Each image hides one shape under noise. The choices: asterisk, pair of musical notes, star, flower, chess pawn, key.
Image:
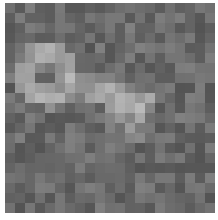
key
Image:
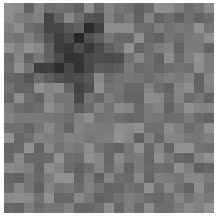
star
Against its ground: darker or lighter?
darker
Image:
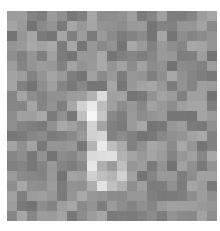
key
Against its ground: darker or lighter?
lighter
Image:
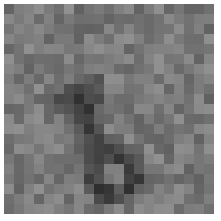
key
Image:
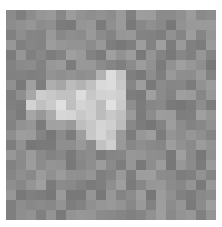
chess pawn
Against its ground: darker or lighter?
lighter
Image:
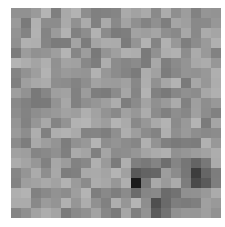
pair of musical notes
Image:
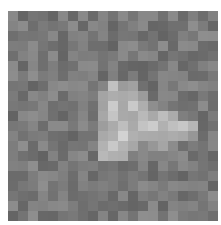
chess pawn
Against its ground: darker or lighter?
lighter
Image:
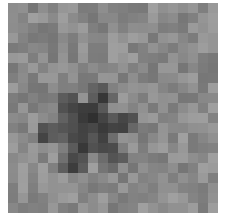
asterisk
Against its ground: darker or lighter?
darker
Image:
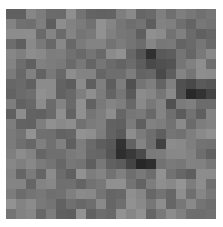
pair of musical notes
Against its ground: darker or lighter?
darker
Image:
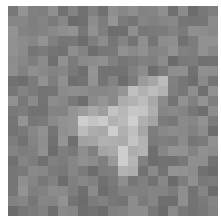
chess pawn
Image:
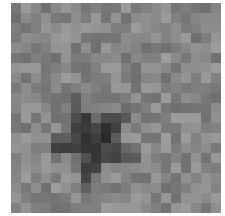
star
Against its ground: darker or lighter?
darker
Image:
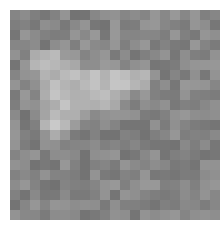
chess pawn
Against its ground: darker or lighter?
lighter
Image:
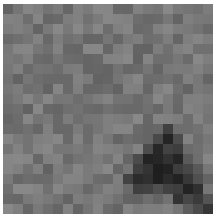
chess pawn
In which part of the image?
bottom right
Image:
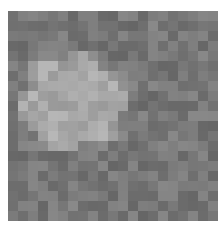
flower
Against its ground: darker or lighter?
lighter
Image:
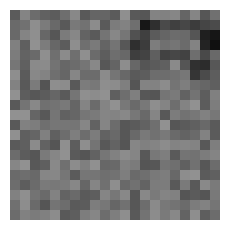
pair of musical notes
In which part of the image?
top right
